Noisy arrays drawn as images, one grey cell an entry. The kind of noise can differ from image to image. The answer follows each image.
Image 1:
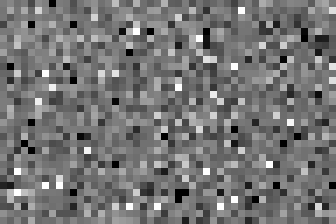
heavy tails
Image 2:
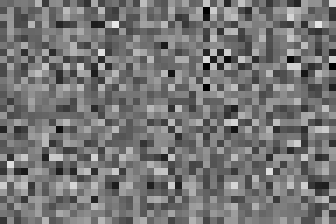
low rank plus noise
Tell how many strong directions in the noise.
two
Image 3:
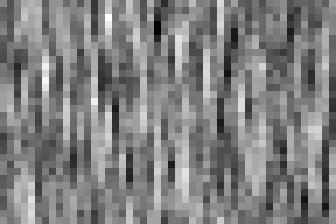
streaked along the columns
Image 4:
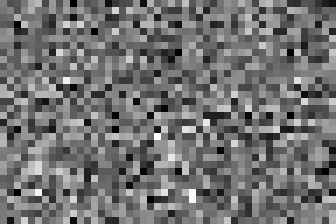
low rank plus noise
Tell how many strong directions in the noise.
five to eight
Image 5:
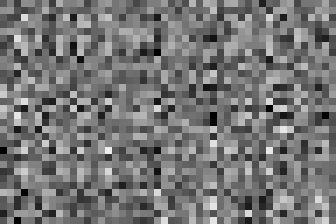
low rank plus noise
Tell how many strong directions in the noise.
two
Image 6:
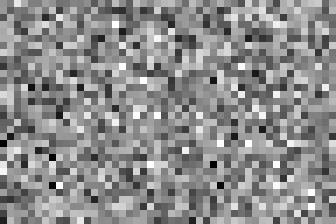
independent entries
